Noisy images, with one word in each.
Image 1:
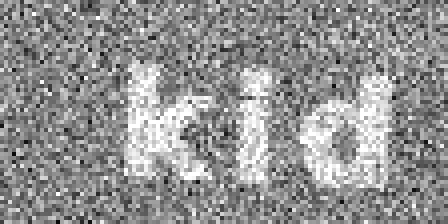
kid
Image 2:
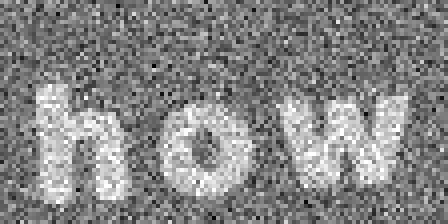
how
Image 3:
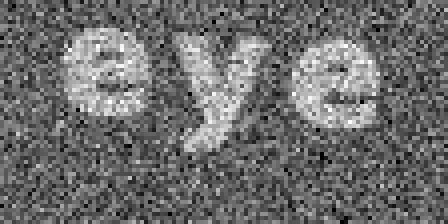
eye
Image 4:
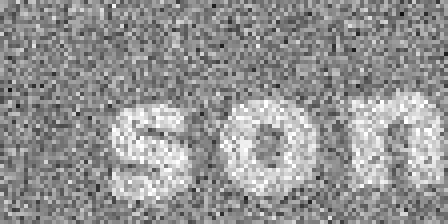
son
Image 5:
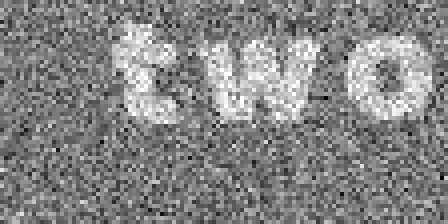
two
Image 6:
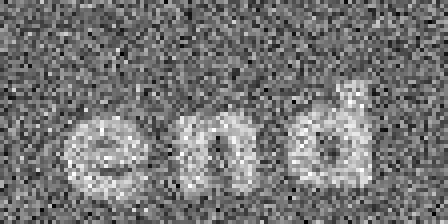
end
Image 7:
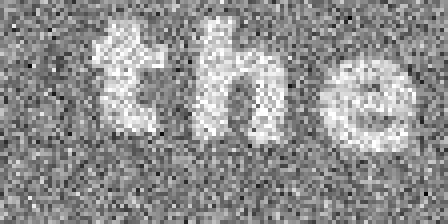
the
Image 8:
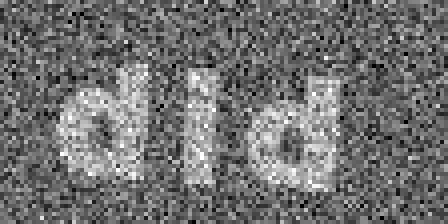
did
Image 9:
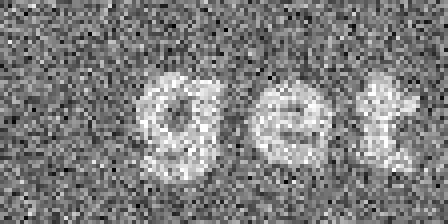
get
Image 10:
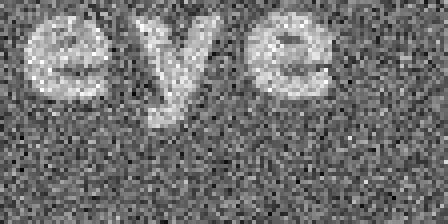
eye
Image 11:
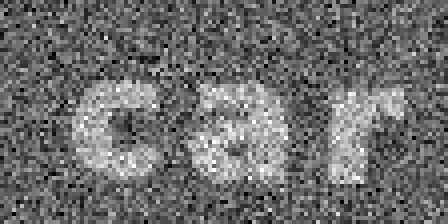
car
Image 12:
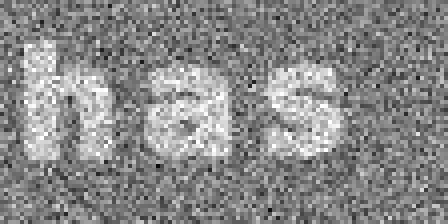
has
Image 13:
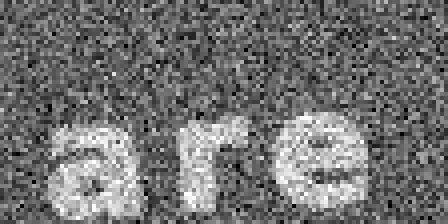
are
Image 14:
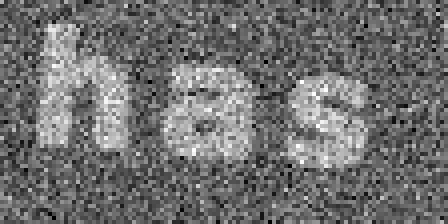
has
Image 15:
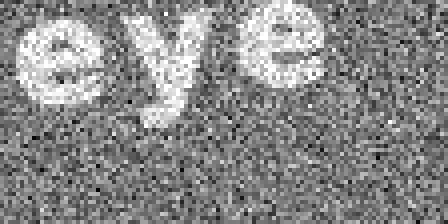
eye
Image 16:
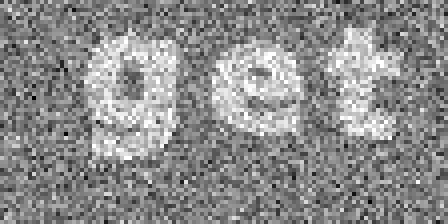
get
